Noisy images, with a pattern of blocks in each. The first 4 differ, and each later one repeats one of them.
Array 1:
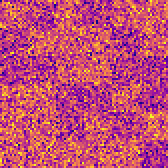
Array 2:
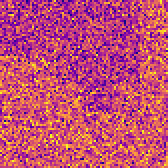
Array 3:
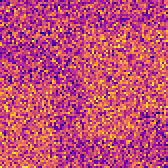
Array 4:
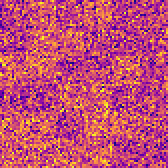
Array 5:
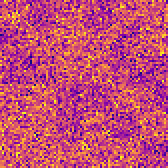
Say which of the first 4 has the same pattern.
1
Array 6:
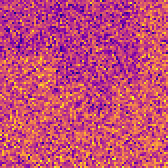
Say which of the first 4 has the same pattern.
2
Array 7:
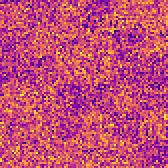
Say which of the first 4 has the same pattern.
1
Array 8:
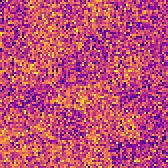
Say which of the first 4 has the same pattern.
4
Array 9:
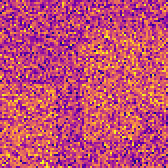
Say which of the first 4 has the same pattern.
3
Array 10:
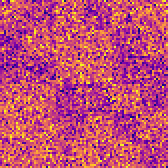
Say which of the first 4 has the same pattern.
1
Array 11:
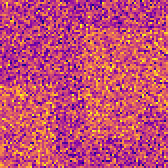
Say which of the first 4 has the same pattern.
3
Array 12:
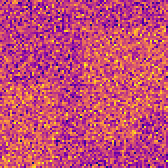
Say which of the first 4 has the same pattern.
3
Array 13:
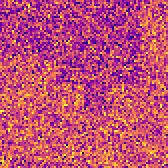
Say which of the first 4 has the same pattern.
2
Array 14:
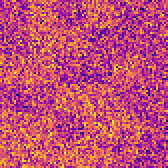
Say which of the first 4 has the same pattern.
4
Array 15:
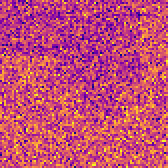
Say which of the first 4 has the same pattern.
2
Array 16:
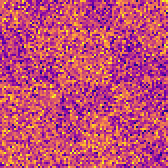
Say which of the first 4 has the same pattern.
1
